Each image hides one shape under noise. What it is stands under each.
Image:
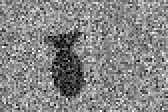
fish
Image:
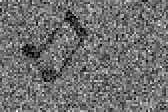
pair of musical notes
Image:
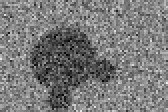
bear's head
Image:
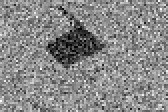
flag
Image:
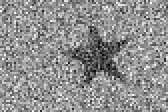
star
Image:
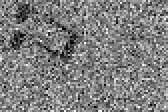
pair of musical notes
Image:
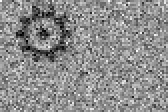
gear
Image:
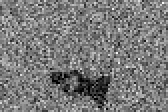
chess bishop
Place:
bottom middle
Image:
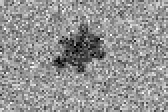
turtle
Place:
centre
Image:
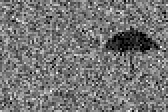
umbrella
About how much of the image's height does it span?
half
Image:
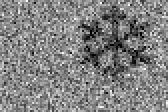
snowflake
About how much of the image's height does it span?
two thirds
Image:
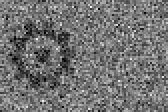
gear
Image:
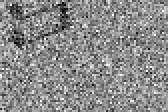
pair of musical notes
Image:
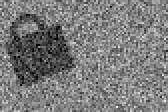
cup
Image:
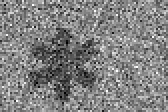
asterisk
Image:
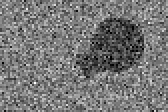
light bulb
